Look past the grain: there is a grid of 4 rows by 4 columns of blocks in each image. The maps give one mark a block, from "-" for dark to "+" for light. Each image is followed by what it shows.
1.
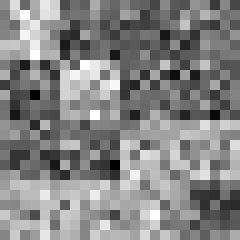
+ - - -
- + - -
- - + +
+ + + -
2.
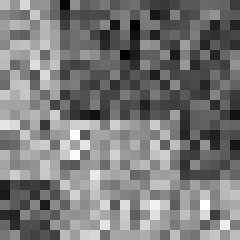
+ - - -
+ - - -
+ + + -
- + + +
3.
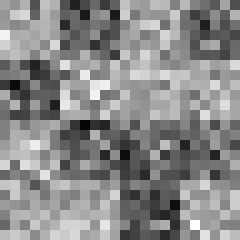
+ - + -
- + + +
+ - - -
+ + - +
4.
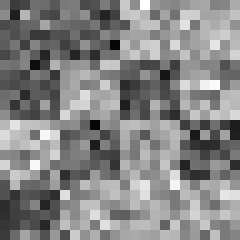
- - + +
- + - +
+ - + -
- + + +
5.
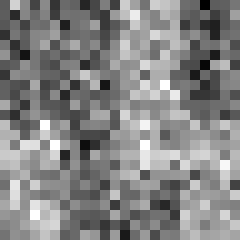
- - + -
- - + -
+ - + +
+ - - +
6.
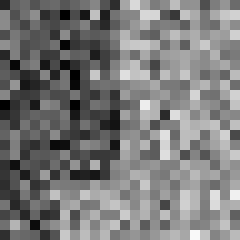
- - + +
- - + +
- - + +
- + + +
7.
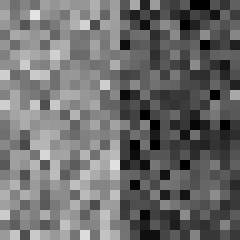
+ + - -
+ + - -
+ + - -
+ + - -
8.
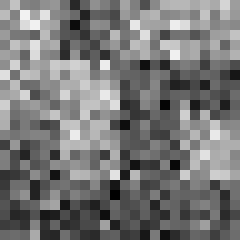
+ - + +
+ + - -
- + - +
- - - -
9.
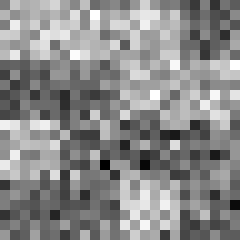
+ + + -
- - + +
+ - - -
- - + -
